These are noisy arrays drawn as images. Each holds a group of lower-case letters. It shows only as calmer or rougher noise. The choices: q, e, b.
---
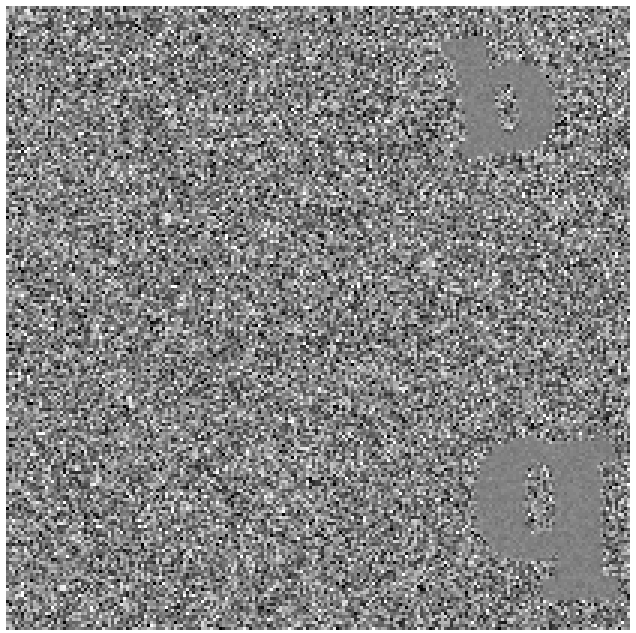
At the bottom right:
q
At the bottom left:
nothing
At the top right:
b
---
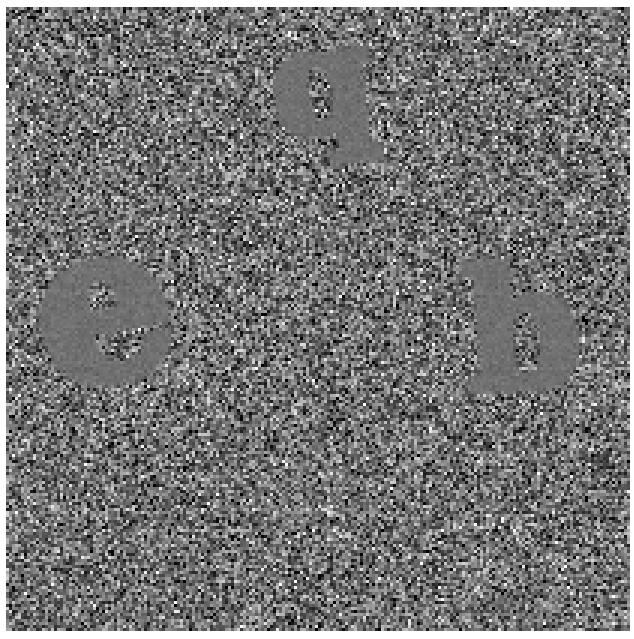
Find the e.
middle left
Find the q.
top middle
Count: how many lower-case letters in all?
3
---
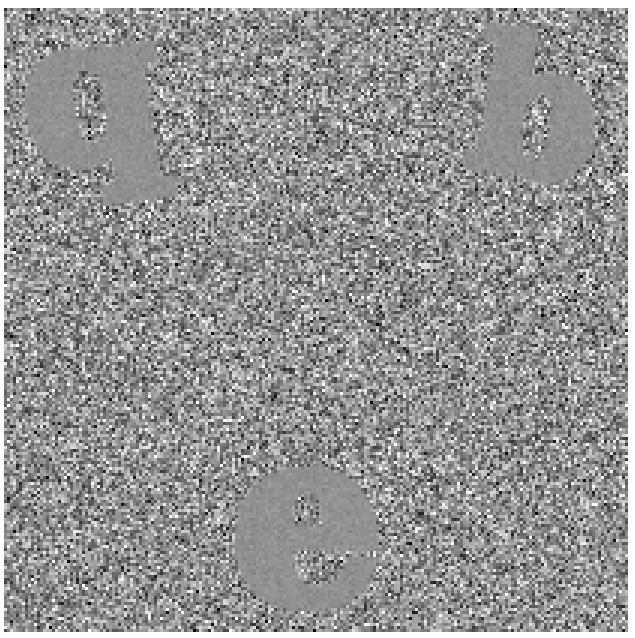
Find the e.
bottom middle
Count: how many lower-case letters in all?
3
